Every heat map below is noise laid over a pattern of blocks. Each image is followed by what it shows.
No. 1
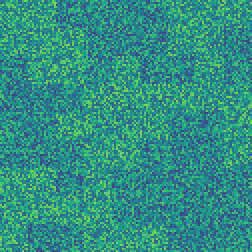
mirrored about the diagonal from the top left
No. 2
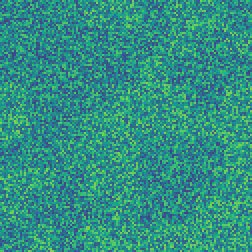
mirrored about the diagonal from the top left
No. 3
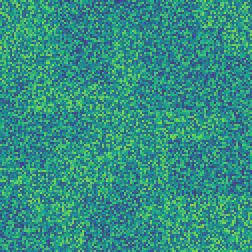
mirrored about the diagonal from the bottom left
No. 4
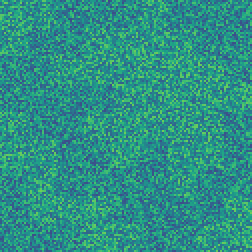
mirrored about the diagonal from the bottom left
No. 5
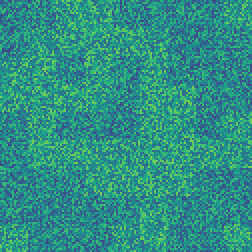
mirrored about the diagonal from the top left
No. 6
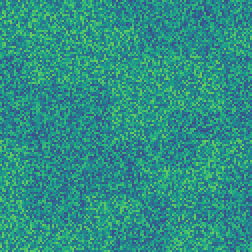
no symmetry
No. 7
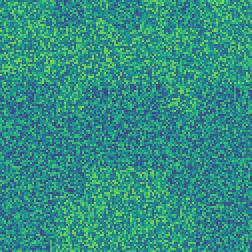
left and right mirror each other
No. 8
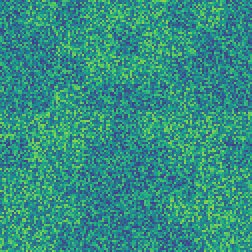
left and right mirror each other
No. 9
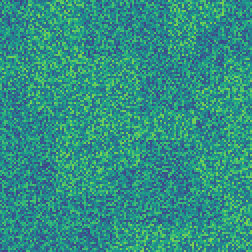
no symmetry
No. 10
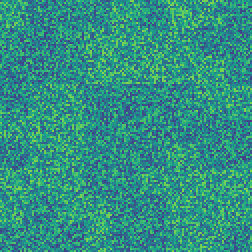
mirrored about the diagonal from the top left
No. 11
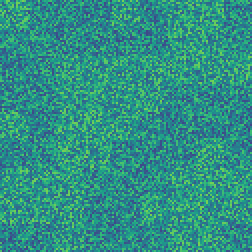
mirrored about the diagonal from the top left
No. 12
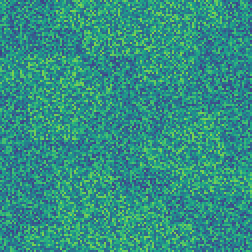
the same after a half turn
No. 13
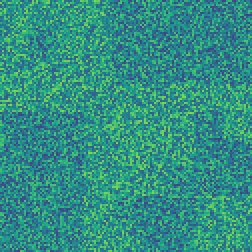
mirrored about the diagonal from the top left
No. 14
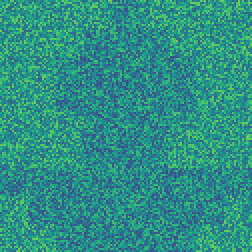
left and right mirror each other
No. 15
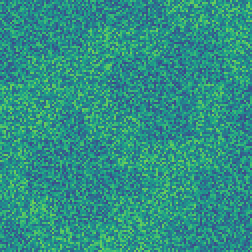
mirrored about the diagonal from the bottom left
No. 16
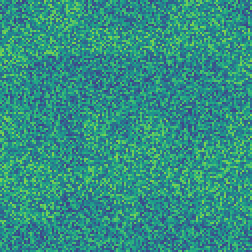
left and right mirror each other
